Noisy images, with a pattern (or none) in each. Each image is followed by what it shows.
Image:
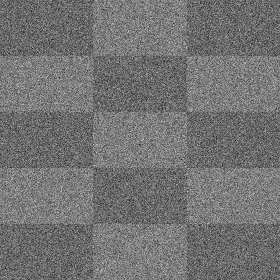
a checkerboard
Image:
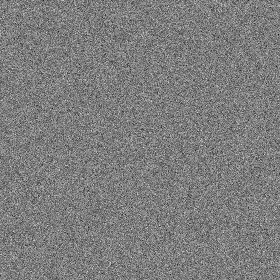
only noise
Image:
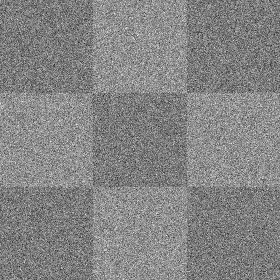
a checkerboard
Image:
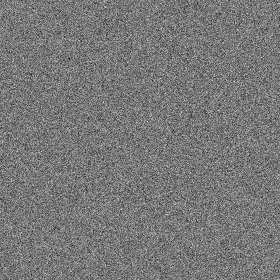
only noise
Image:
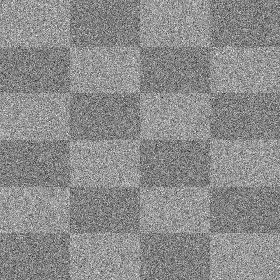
a checkerboard
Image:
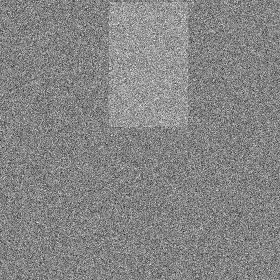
one block
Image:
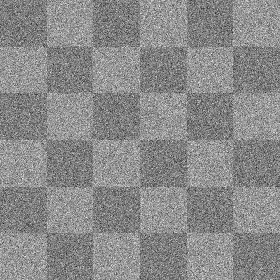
a checkerboard
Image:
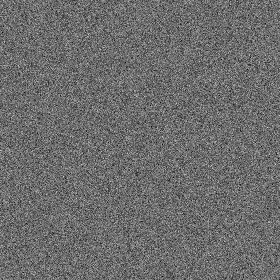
only noise
